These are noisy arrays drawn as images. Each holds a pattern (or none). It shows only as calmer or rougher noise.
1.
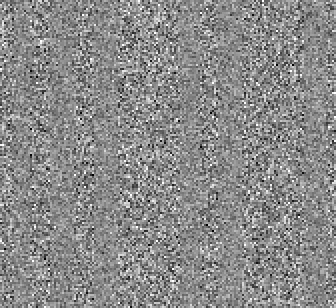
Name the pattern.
bands of columns
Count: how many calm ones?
6
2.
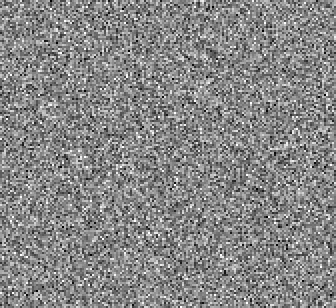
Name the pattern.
only noise
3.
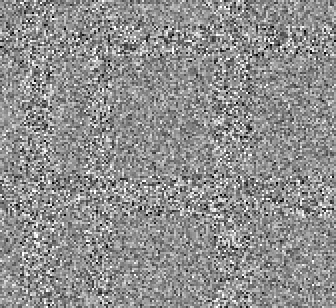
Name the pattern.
bands of rows crossing bands of columns
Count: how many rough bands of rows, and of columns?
2 and 3
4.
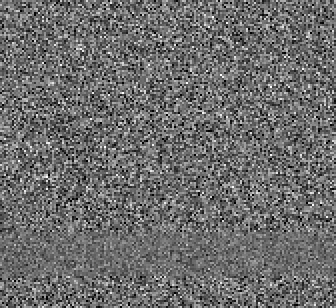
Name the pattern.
one band of rows
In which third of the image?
bottom
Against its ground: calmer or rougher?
calmer
